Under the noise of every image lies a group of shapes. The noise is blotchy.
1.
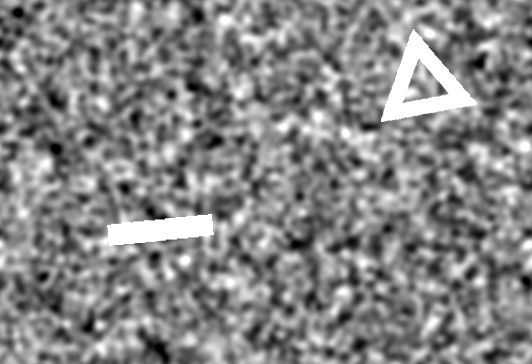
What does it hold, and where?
top right: triangle frame; bottom left: bar
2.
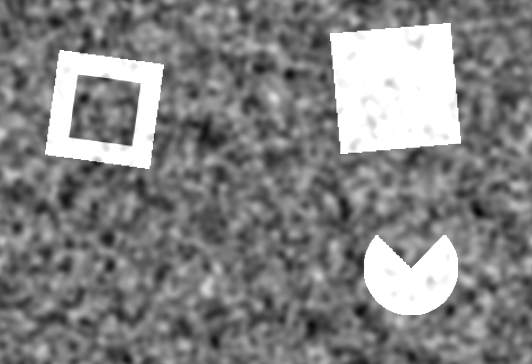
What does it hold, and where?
top left: square frame; top right: square; bottom right: disc with a wedge cut out
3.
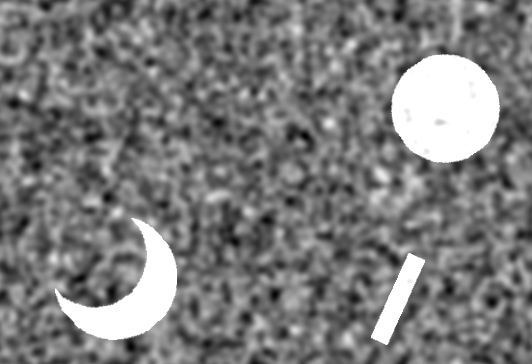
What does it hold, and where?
top right: disc; bottom left: crescent; bottom right: bar
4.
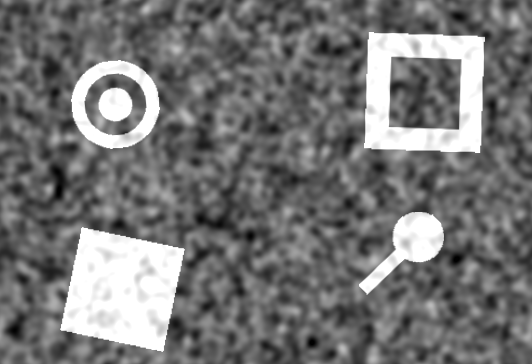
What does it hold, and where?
top left: bullseye; top right: square frame; bottom left: square; bottom right: lollipop
